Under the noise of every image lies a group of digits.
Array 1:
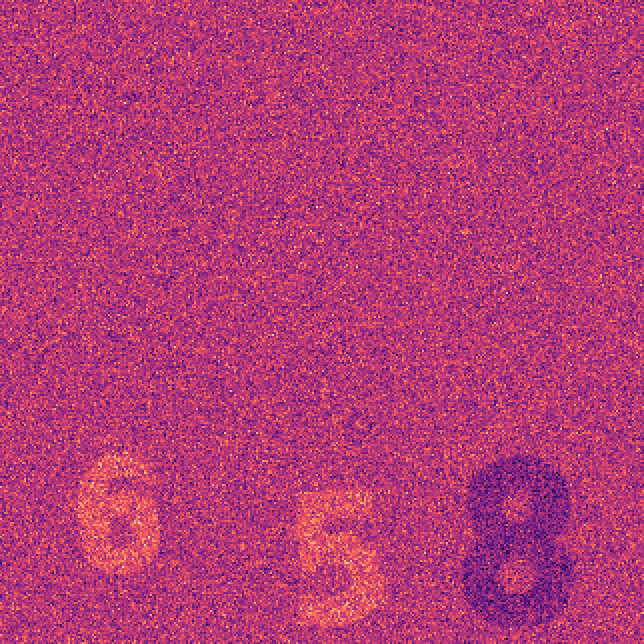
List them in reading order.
bottom left: light 6; bottom middle: light 5; bottom right: dark 8
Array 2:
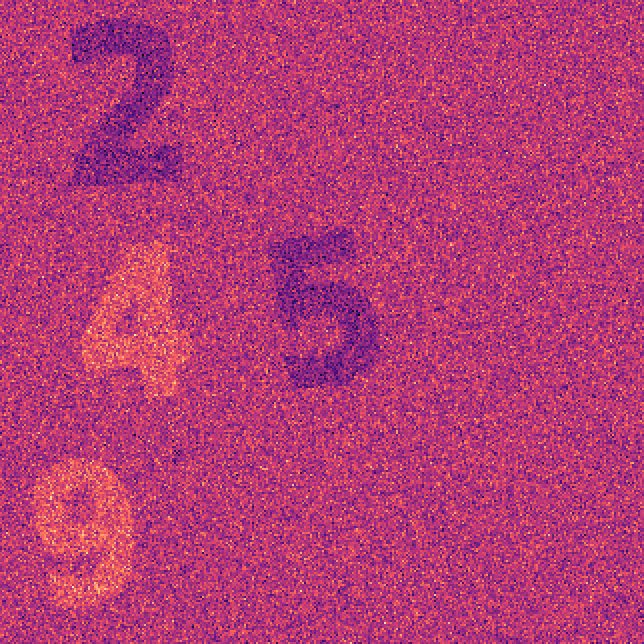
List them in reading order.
top left: dark 2; middle left: light 4; centre: dark 5; bottom left: light 9
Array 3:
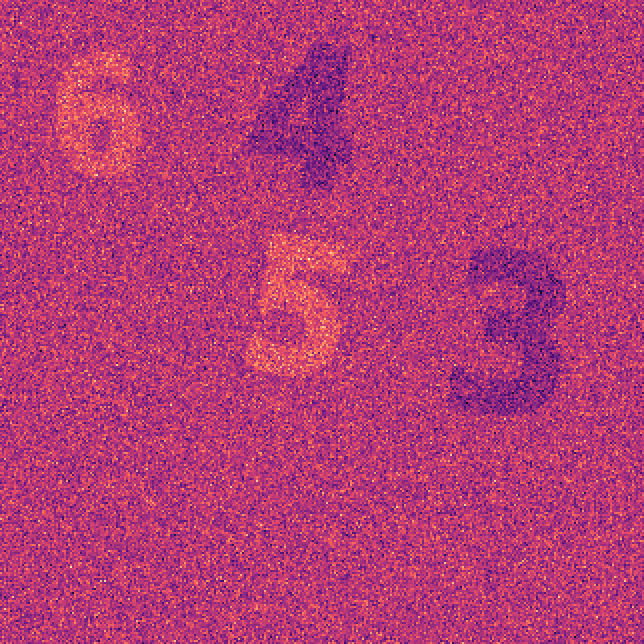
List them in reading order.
top left: light 6; top middle: dark 4; centre: light 5; middle right: dark 3
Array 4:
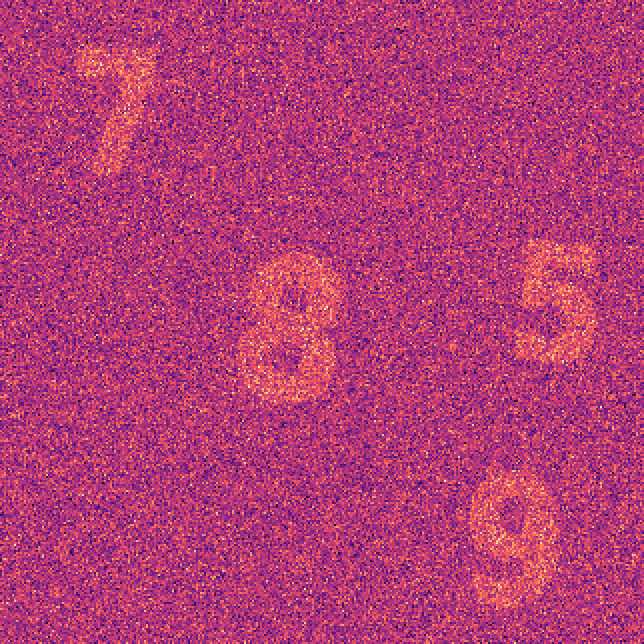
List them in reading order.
top left: light 7; centre: light 8; middle right: light 5; bottom right: light 9
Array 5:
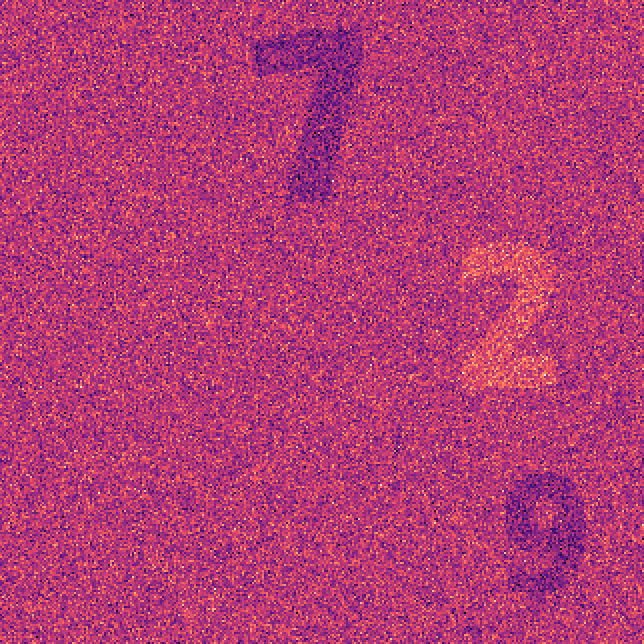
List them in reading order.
top middle: dark 7; middle right: light 2; bottom right: dark 9
